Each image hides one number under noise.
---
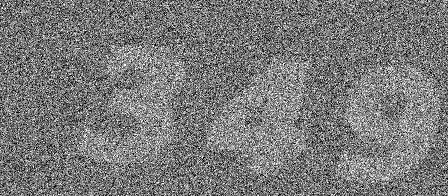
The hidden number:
349
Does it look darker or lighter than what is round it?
lighter
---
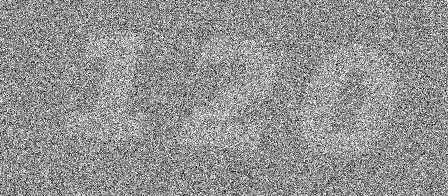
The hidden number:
120
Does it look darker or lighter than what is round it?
lighter
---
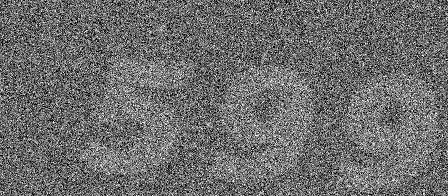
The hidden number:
599
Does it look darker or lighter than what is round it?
lighter
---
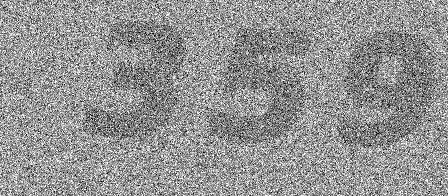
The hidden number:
359
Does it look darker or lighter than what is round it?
darker
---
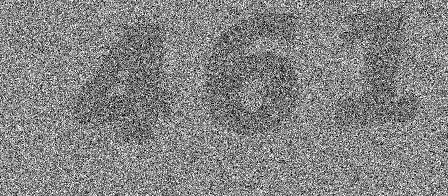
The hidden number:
461
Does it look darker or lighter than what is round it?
darker
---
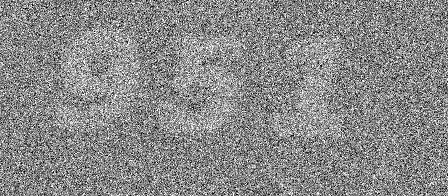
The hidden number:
951
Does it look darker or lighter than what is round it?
lighter
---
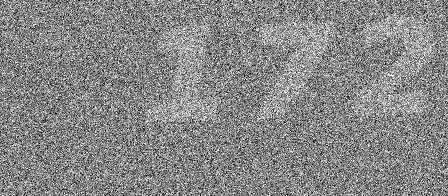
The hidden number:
172
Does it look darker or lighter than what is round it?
lighter
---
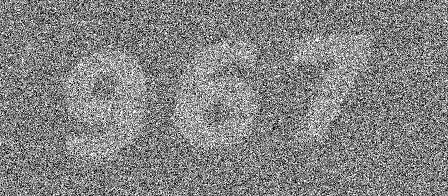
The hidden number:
967
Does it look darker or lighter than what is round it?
lighter
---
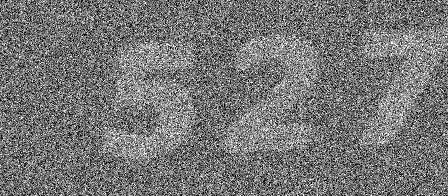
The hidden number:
527
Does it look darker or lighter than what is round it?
lighter
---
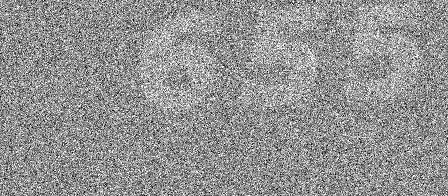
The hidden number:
655
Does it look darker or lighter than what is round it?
lighter
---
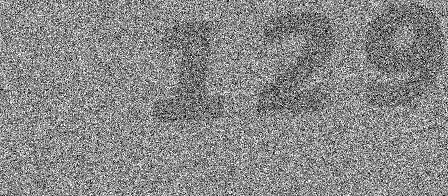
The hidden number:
129
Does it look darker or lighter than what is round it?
darker
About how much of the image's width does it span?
two thirds
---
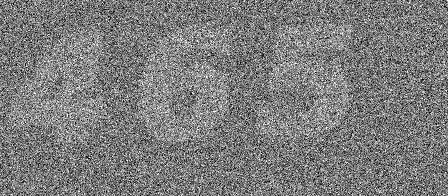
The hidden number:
465
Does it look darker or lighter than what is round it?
lighter
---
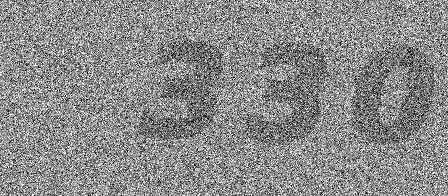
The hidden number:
330
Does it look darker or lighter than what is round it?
darker
